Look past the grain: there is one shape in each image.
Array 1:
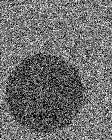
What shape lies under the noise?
disc
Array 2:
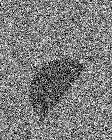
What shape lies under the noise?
half disc
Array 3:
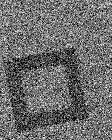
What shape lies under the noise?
square frame
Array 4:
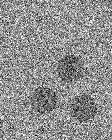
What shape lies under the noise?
three dots
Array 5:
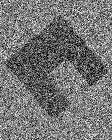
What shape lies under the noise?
square with a notch
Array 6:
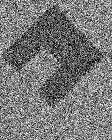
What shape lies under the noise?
square with a notch
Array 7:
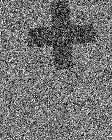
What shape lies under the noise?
cross
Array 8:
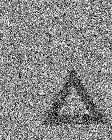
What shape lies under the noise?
triangle frame
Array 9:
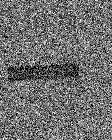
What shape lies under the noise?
bar
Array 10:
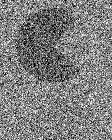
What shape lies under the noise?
disc with a wedge cut out
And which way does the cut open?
right
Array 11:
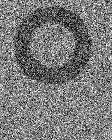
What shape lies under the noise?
ring
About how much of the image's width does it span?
two thirds
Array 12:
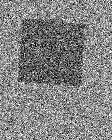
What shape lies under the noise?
square
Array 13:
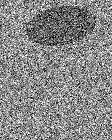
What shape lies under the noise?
ellipse
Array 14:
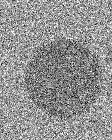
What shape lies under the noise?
disc
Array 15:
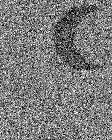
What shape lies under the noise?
crescent
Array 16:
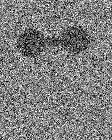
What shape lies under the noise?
dumbbell
